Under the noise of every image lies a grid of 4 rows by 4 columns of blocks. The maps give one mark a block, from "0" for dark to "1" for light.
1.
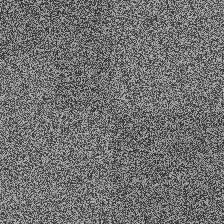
0 0 1 1
1 0 1 1
1 1 0 0
1 1 0 0
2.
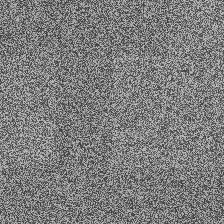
0 0 0 1
1 0 1 1
1 0 1 1
0 0 0 0
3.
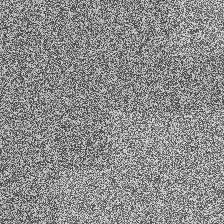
0 0 0 1
0 0 0 0
0 0 1 1
0 1 1 1
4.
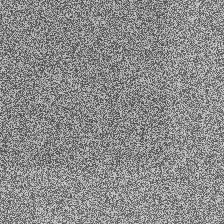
0 0 0 1
0 0 0 1
0 0 0 1
1 1 1 1
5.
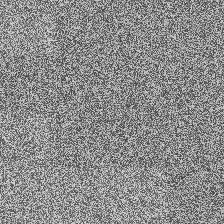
1 0 0 0
0 0 0 0
1 0 0 0
1 1 1 0
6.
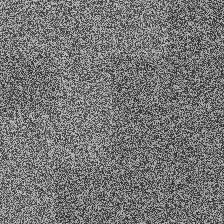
1 1 1 0
0 1 0 0
1 1 0 0
1 0 0 0
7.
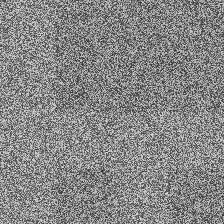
1 0 0 0
1 0 0 0
1 1 1 1
1 0 1 0
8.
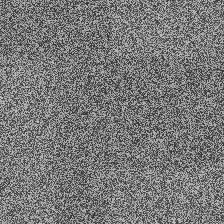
0 0 1 1
1 0 0 0
1 0 0 0
1 0 1 1
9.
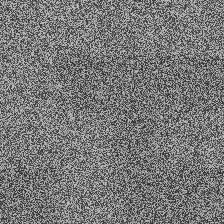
1 1 1 1
1 0 0 0
1 1 0 1
0 1 0 0
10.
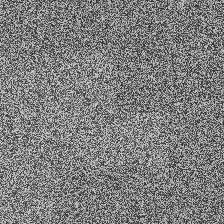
0 0 0 0
1 1 0 0
1 1 1 0
1 0 0 0
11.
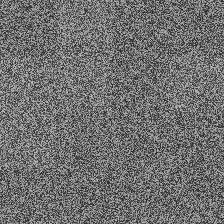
0 1 0 0
1 1 0 1
1 0 0 0
0 0 0 0
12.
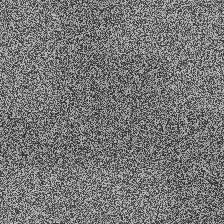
1 0 1 1
1 0 0 1
0 0 0 0
1 1 1 0
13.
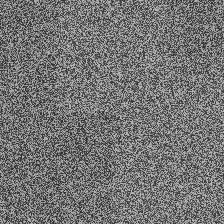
0 1 1 0
0 1 1 1
0 0 1 1
0 0 1 1
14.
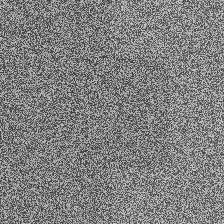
0 0 1 1
0 0 0 1
0 0 0 1
0 0 1 1
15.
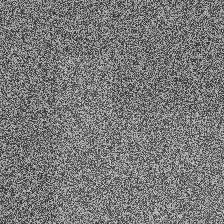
0 0 0 0
0 1 0 0
0 1 1 1
0 1 1 1
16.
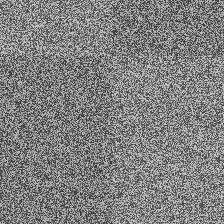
1 1 0 0
0 0 1 1
0 0 1 1
0 0 1 1
